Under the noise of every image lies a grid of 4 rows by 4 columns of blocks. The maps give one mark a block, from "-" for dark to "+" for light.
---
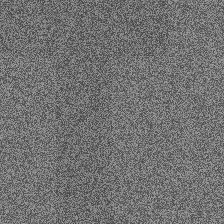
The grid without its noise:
---+
+-++
+-++
+-++
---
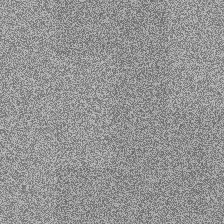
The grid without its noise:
+--+
++-+
++--
+---
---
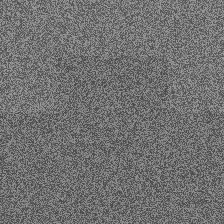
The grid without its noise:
++++
+--+
----
----
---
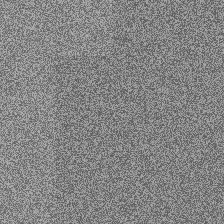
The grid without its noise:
++--
+---
+---
+---
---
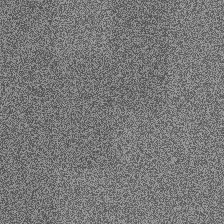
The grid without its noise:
-+-+
---+
--++
-+++
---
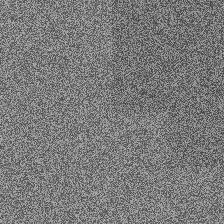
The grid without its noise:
++--
++--
+++-
++++
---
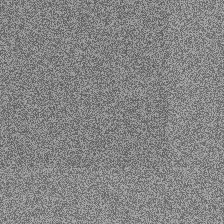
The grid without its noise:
---+
---+
---+
++++
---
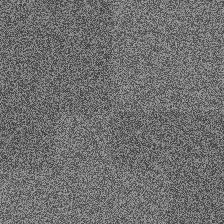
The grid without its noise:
--++
--++
-+--
+++-
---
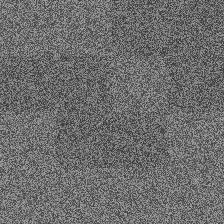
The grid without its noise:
++--
--+-
+--+
++++
